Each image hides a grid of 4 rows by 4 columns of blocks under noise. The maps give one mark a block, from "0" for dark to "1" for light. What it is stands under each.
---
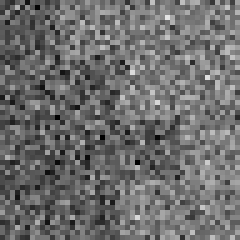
0111
0011
0001
0011
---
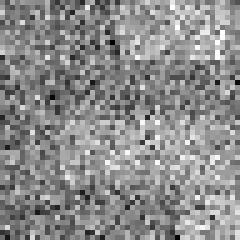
0011
0000
0111
0001
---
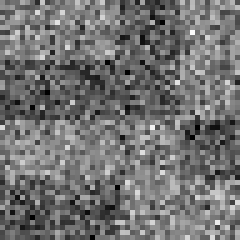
1101
0001
1110
0011
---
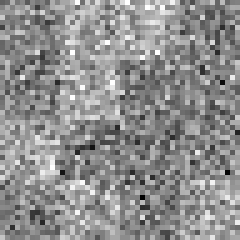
0110
0100
1000
0101
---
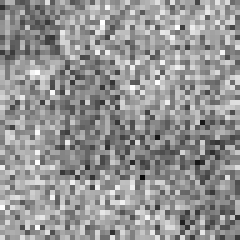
0111
1011
1000
1110
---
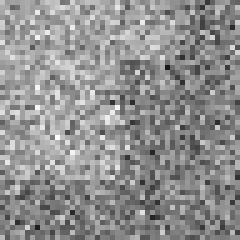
1110
1100
1100
0000
